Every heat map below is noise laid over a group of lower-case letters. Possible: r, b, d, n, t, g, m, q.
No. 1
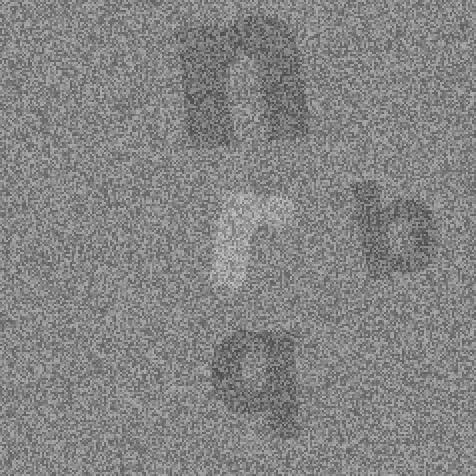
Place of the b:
middle right
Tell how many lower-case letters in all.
4
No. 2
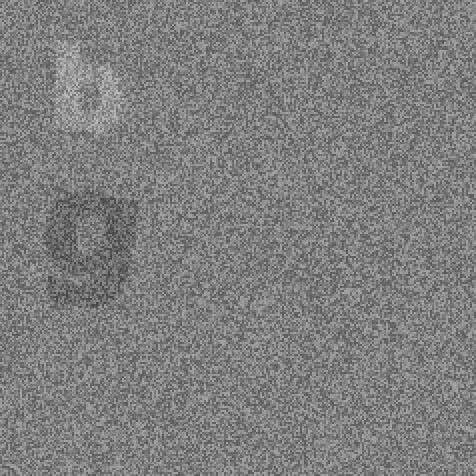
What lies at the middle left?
g
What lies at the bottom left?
nothing
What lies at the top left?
b
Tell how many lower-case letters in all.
2
